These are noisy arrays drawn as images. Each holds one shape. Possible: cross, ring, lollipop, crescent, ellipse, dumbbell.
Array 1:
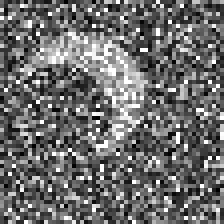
crescent
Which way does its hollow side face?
down and left
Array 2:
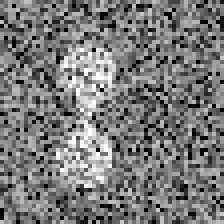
dumbbell
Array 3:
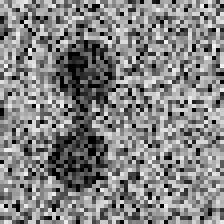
dumbbell
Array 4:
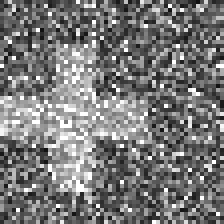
cross
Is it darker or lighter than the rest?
lighter
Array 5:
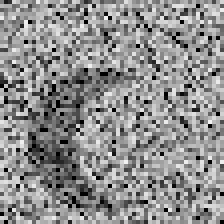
crescent
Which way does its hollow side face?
right
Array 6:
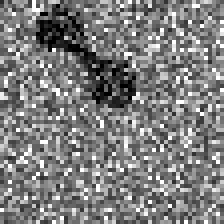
dumbbell
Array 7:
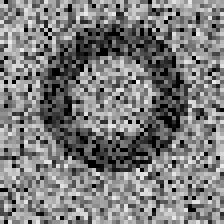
ring
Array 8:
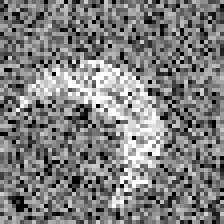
crescent
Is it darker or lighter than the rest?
lighter
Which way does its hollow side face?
down and left
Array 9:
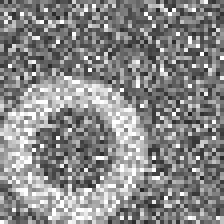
ring
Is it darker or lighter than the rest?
lighter
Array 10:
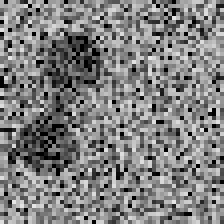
dumbbell
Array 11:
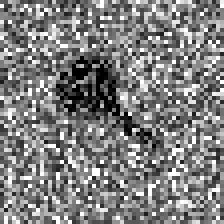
lollipop
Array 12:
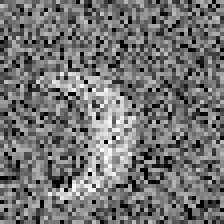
crescent
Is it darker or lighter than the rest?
lighter
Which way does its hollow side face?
left
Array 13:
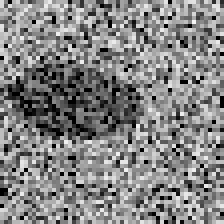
ellipse
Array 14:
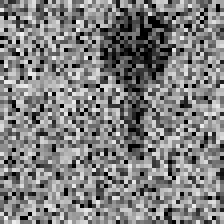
lollipop
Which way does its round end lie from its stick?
up
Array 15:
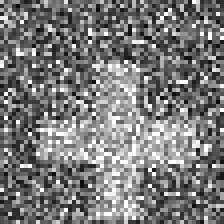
cross
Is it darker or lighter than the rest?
lighter
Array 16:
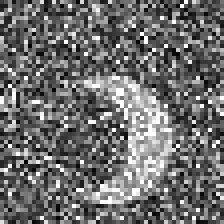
crescent
